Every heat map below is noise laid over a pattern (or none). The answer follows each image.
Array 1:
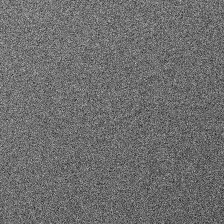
a smooth slope
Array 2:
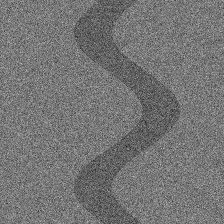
a wavy band
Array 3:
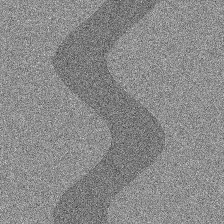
a wavy band
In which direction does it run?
top to bottom
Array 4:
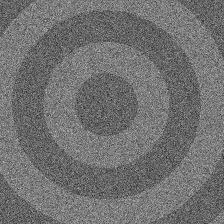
rings round one point
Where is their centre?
centre
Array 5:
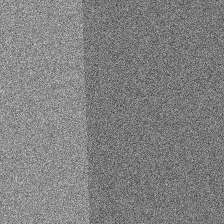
a sharp edge
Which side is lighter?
left
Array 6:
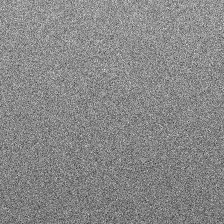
a smooth slope
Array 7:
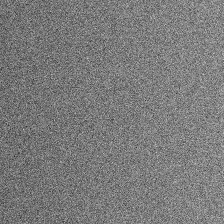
a smooth slope
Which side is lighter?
right
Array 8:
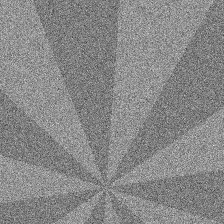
spokes from one point
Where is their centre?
bottom middle
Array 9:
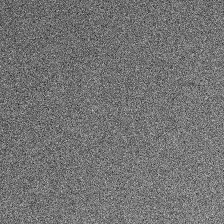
a smooth slope
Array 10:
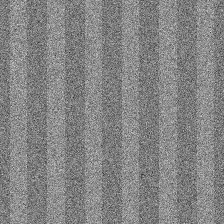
vertical stripes
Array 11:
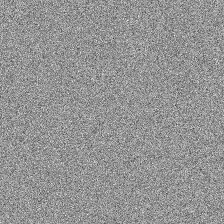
only noise
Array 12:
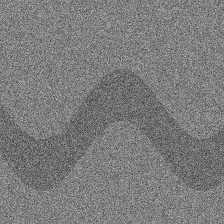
a wavy band
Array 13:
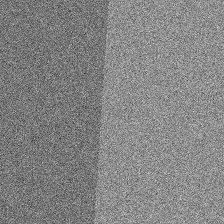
a sharp edge
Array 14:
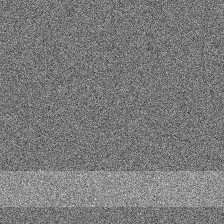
one horizontal stripe
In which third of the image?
bottom
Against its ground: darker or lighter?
lighter
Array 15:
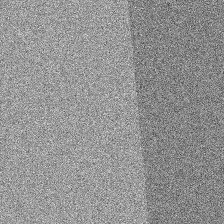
a sharp edge
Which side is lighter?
left
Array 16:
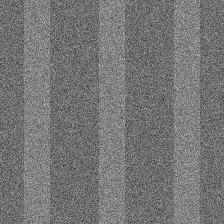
vertical stripes
